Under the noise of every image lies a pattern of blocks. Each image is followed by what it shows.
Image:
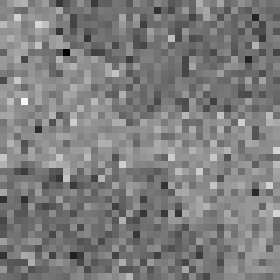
the same after a half turn
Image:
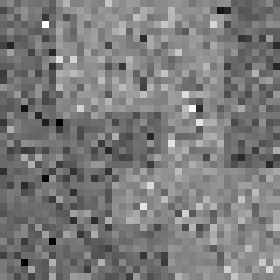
no symmetry
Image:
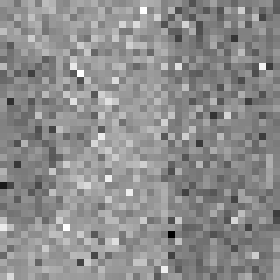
top and bottom mirror each other
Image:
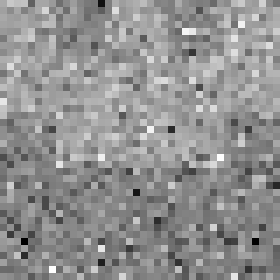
left and right mirror each other
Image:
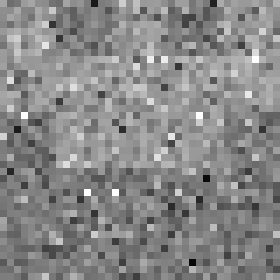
left and right mirror each other
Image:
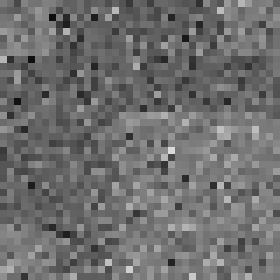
mirrored about the diagonal from the top left
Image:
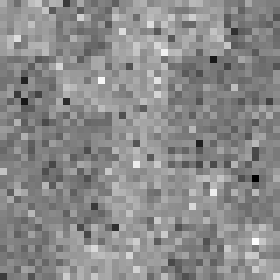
the same after a half turn
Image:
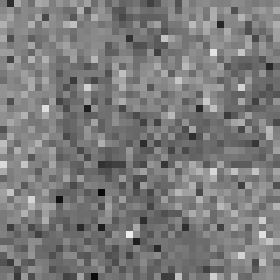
no symmetry
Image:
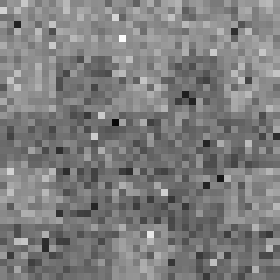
left and right mirror each other
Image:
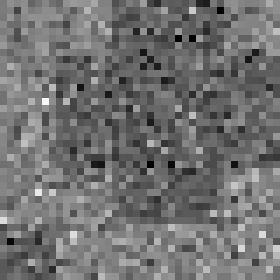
mirrored about the diagonal from the bottom left
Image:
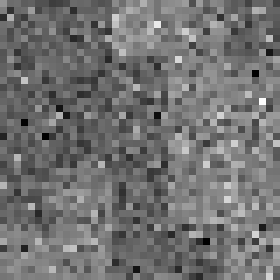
no symmetry
